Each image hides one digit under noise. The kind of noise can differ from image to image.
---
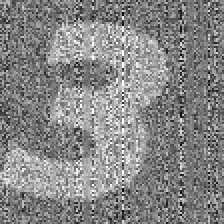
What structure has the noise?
columns of uneven size
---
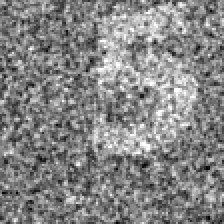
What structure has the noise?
blotchy
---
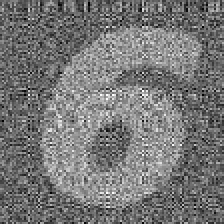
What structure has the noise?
low rank plus noise
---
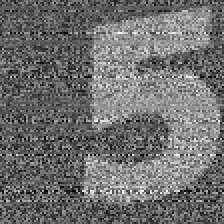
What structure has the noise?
rows of uneven size
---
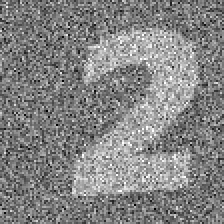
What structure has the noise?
independent entries
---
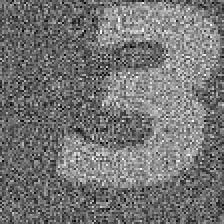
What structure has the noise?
low rank plus noise
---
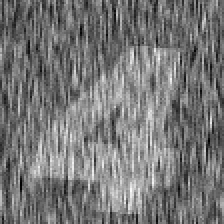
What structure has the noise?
streaked along the columns
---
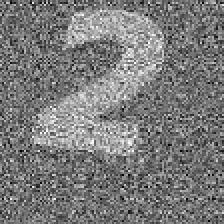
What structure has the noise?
low rank plus noise
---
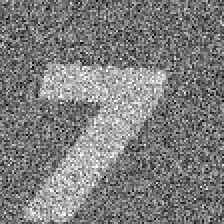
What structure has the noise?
independent entries
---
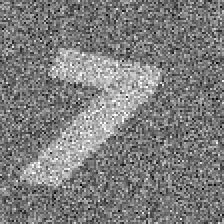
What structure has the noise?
independent entries
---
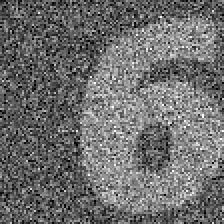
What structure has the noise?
independent entries
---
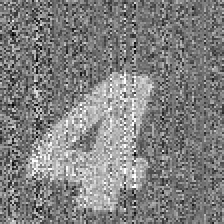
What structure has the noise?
columns of uneven size
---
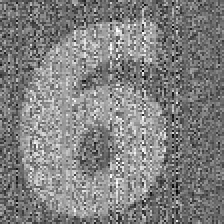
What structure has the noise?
columns of uneven size
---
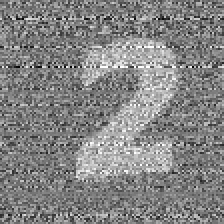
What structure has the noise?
rows of uneven size
